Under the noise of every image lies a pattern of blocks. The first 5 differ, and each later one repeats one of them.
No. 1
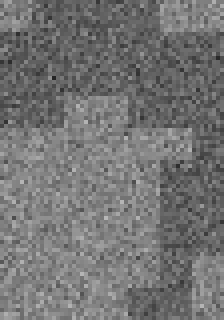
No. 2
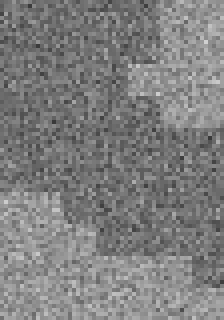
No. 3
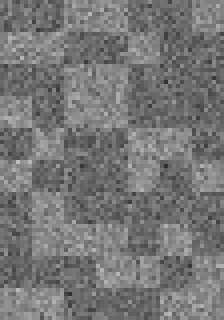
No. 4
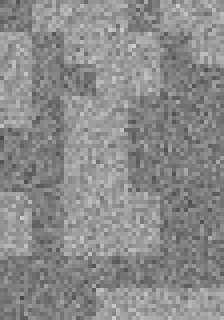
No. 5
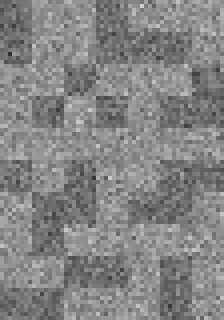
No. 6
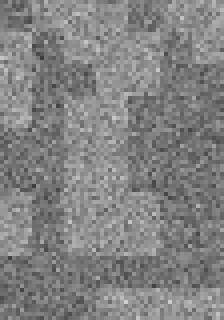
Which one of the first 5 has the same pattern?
4
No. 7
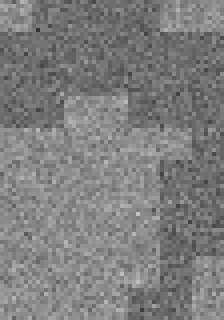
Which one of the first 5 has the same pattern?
1
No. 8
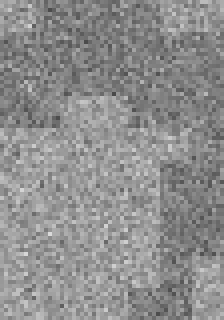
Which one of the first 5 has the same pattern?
1
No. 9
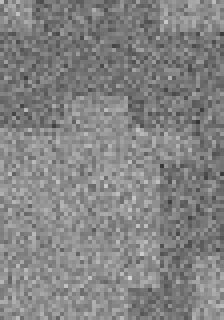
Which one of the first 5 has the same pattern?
1
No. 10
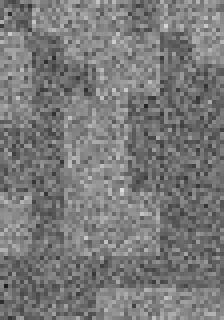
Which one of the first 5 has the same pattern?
4
